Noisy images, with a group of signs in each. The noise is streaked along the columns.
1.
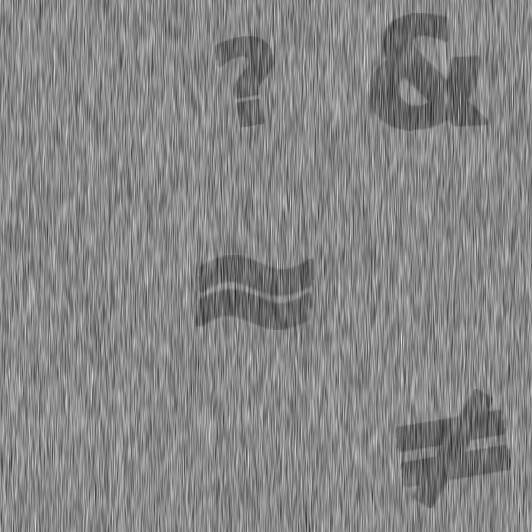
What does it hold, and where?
top middle: question mark; top right: ampersand; centre: approximately sign; bottom right: not-equal sign
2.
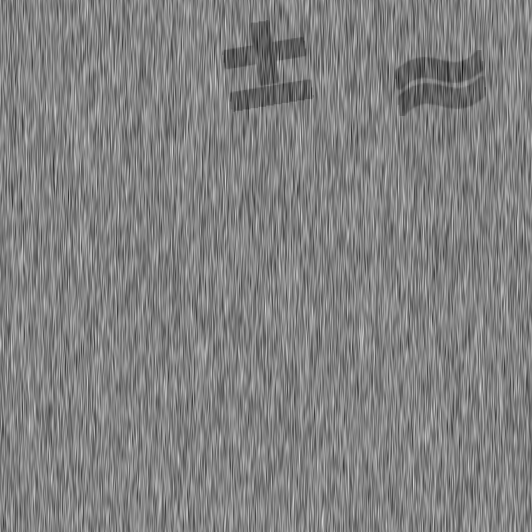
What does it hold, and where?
top middle: plus-minus sign; top right: approximately sign
